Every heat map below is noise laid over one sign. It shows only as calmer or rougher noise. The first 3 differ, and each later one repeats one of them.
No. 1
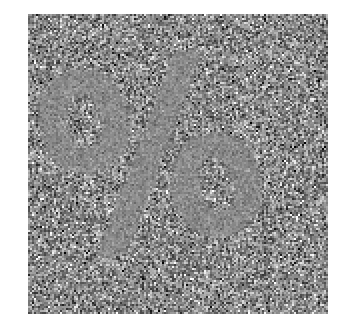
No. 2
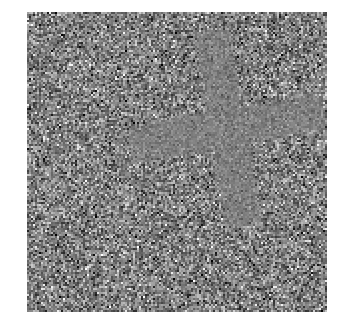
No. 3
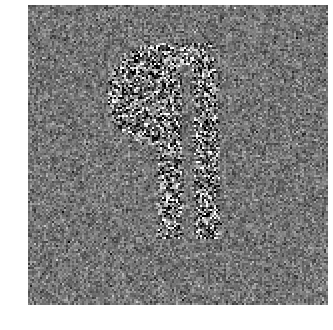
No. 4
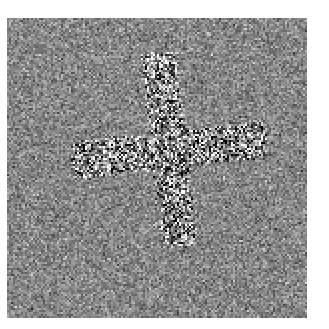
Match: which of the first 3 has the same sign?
2
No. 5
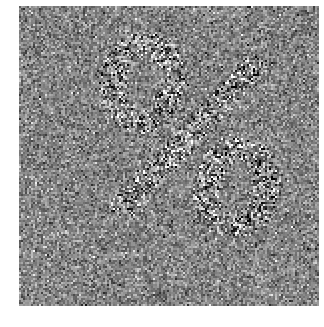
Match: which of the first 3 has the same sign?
1
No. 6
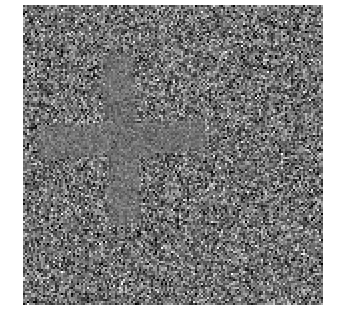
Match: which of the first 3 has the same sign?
2
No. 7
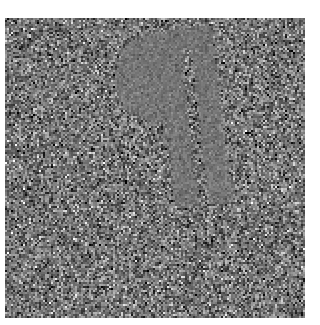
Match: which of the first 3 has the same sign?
3
